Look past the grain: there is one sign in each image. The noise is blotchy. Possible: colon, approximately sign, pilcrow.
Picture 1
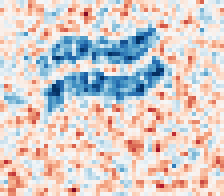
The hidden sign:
approximately sign
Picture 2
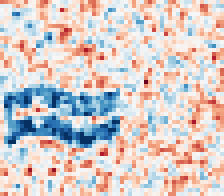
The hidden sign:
approximately sign
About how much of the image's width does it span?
half
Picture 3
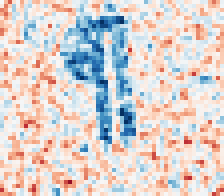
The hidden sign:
pilcrow
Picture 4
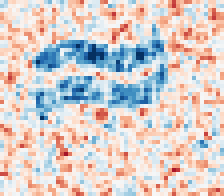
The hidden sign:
approximately sign
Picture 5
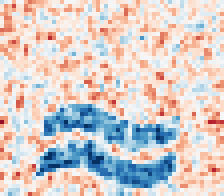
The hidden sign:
approximately sign
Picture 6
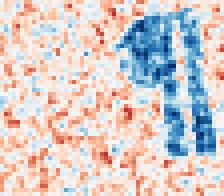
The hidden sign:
pilcrow
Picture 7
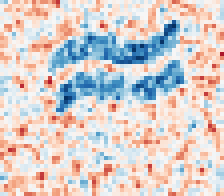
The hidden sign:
approximately sign
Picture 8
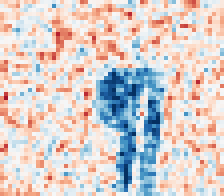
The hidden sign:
pilcrow
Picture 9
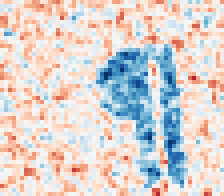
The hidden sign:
pilcrow
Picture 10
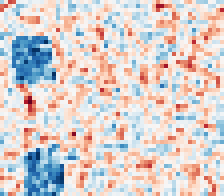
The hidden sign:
colon
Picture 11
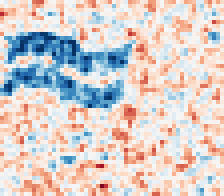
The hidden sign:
approximately sign
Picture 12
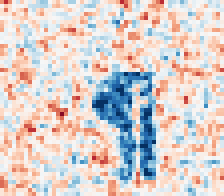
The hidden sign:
pilcrow
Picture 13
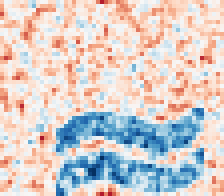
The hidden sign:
approximately sign
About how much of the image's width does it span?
two thirds
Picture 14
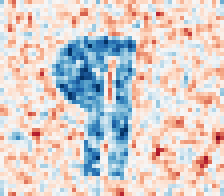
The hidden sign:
pilcrow
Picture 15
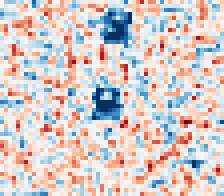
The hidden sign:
colon
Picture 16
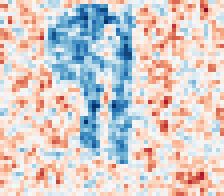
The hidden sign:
pilcrow
